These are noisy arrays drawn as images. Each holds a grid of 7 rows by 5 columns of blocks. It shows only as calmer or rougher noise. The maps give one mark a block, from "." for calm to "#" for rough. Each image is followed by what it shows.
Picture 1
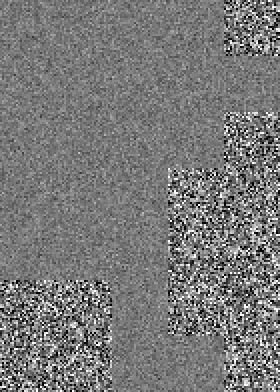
....#
.....
....#
...##
...##
##.##
##..#
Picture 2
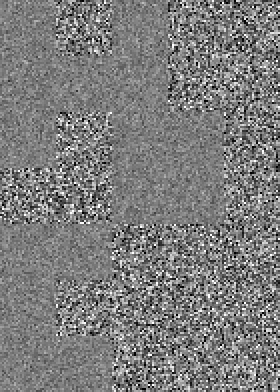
.#.##
...##
.#..#
##..#
..###
.####
..###
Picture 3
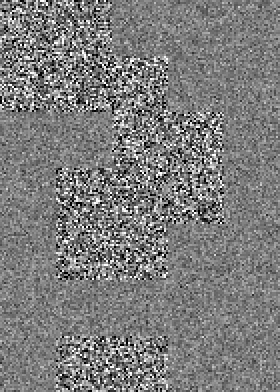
##...
###..
..##.
.###.
.##..
.....
.##..
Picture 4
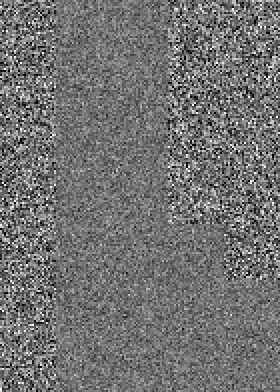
#..##
#..##
#..##
#..##
#...#
#....
#....
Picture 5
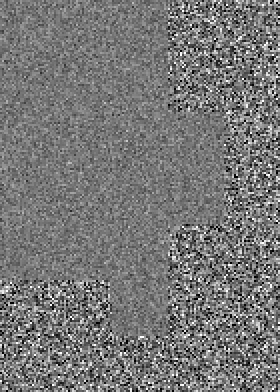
...##
...##
....#
....#
...##
##.##
#####
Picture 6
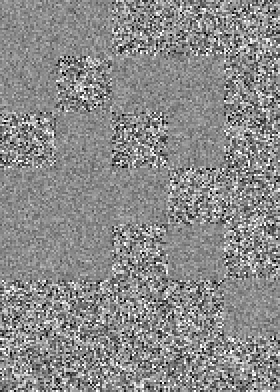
..###
.#..#
#.#.#
...##
..#.#
####.
#####
